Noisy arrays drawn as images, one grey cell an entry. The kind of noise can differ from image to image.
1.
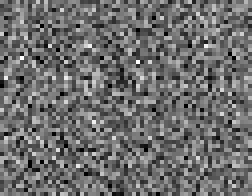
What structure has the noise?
low rank plus noise
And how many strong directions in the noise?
five to eight
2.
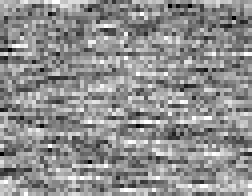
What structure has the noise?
streaked along the rows
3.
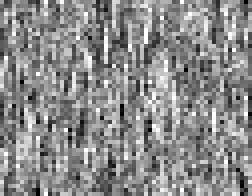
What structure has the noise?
streaked along the columns
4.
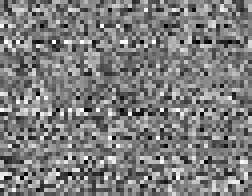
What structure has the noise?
rows of uneven size
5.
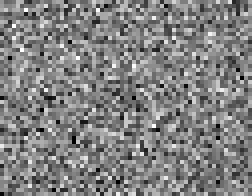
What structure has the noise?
independent entries
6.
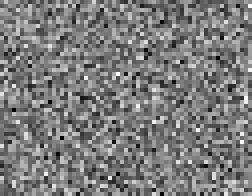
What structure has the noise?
independent entries
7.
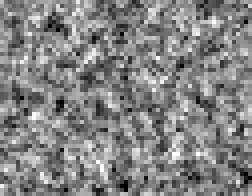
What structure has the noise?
blotchy
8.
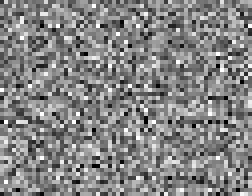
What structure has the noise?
low rank plus noise
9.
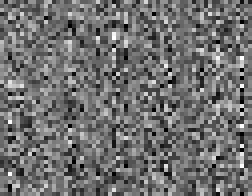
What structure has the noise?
columns of uneven size
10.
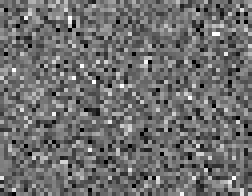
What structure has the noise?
heavy tails
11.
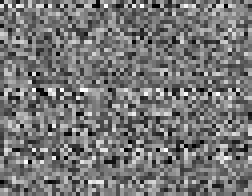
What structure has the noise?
rows of uneven size
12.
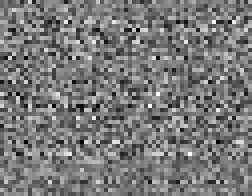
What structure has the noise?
rows of uneven size
